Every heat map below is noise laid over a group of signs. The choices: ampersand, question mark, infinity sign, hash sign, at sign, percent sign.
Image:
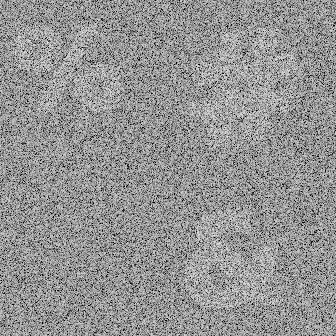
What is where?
top left: percent sign; top right: hash sign; bottom right: ampersand
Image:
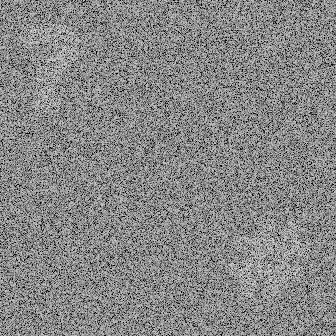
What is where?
top left: question mark; bottom right: hash sign
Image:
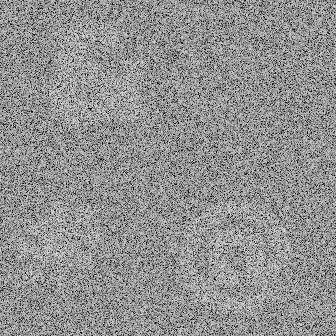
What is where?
top left: ampersand; bottom left: hash sign; bottom right: at sign
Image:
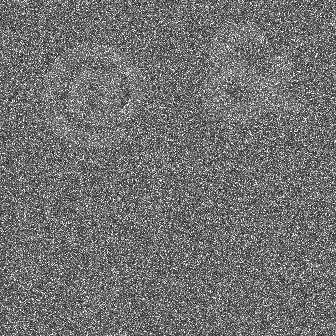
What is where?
top left: at sign; top right: ampersand
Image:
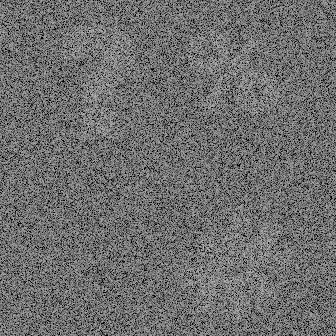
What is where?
top left: question mark; top right: percent sign; bottom right: hash sign
